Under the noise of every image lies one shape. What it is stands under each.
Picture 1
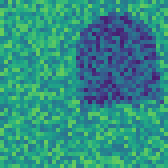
ghost
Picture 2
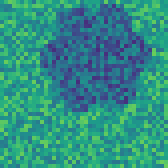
flower
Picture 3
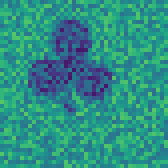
club
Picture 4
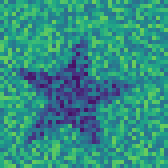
star
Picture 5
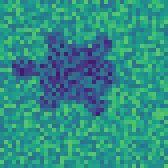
turtle
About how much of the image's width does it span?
two thirds
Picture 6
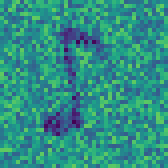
musical note
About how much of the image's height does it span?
two thirds
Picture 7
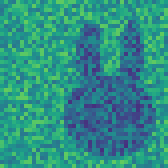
rabbit's head
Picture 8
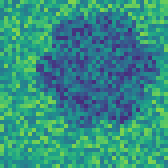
flower
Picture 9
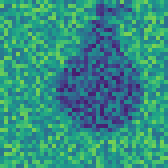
pear
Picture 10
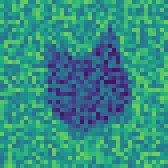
cat's head
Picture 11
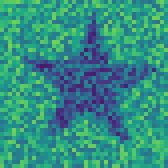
star
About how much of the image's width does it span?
nearly all
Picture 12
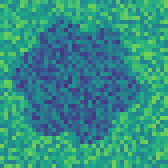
flower
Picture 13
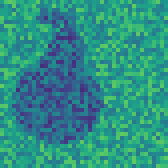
pear
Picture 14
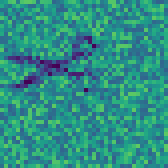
pair of scissors
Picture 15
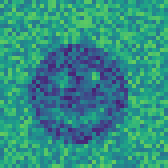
smiling face
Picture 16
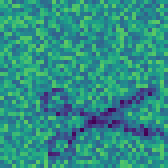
pair of scissors
